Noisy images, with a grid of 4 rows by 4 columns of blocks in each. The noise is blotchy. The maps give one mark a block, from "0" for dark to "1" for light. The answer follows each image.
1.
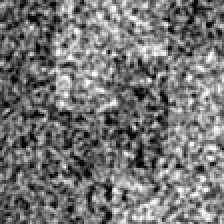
0 1 1 0
0 1 0 1
0 0 0 1
0 0 1 1
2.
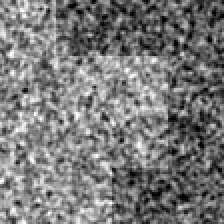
1 0 0 0
1 1 1 0
1 1 1 0
1 1 0 0
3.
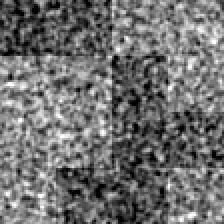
0 0 1 1
1 1 0 1
1 1 0 0
1 0 0 1
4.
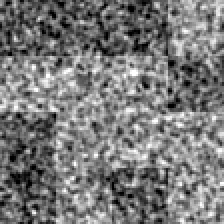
0 0 0 1
1 1 1 0
0 1 1 1
0 1 0 1
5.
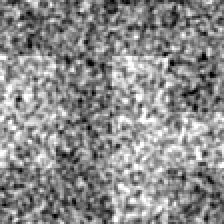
0 0 0 0
1 0 1 0
1 0 1 1
0 0 1 0
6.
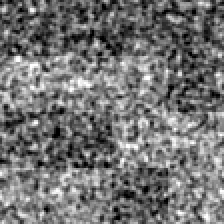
0 0 0 0
1 1 1 0
0 0 1 1
1 1 0 1
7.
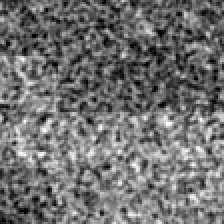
0 0 0 0
1 0 0 0
1 1 1 1
0 1 1 1
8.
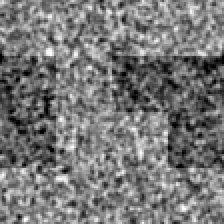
1 1 1 1
0 1 0 0
0 1 1 0
1 1 1 1
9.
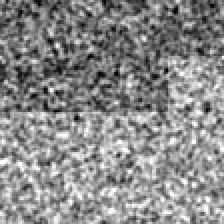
0 0 0 0
0 0 0 1
1 1 1 1
1 1 1 1
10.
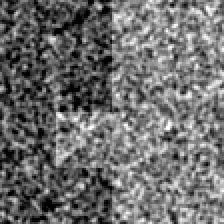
0 0 1 1
0 0 1 1
0 1 1 1
0 0 1 1
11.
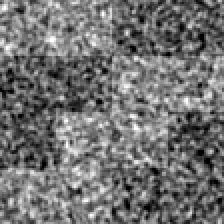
1 1 0 0
0 0 1 1
0 1 1 0
1 1 0 0
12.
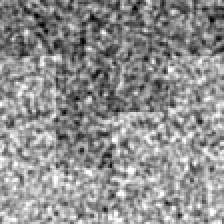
0 0 0 0
1 0 0 1
1 0 1 1
1 1 1 1
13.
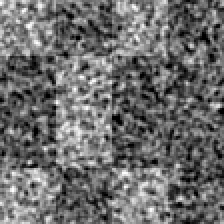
1 0 1 0
0 1 0 0
0 1 0 0
1 0 1 0
